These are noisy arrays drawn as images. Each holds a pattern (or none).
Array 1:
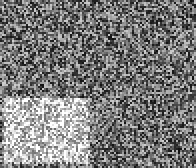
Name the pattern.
one block
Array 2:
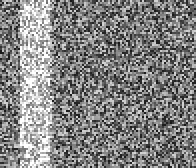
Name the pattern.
one band of columns
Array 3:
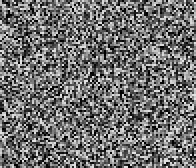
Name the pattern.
only noise
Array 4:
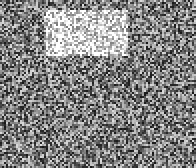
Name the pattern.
one block
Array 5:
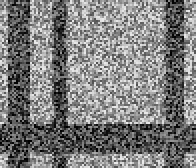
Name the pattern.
bands of rows crossing bands of columns
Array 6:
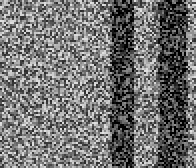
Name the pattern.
bands of columns
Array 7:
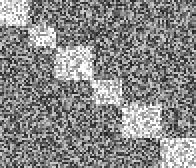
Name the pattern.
blocks along the diagonal
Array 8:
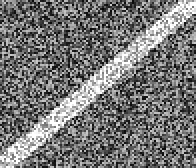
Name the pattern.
a diagonal band
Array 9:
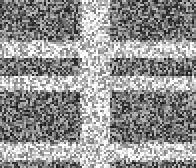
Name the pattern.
bands of rows crossing bands of columns
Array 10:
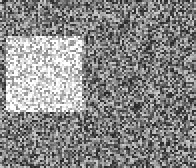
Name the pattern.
one block
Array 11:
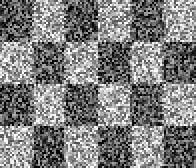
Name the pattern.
a checkerboard
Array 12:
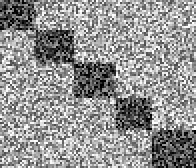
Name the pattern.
blocks along the diagonal
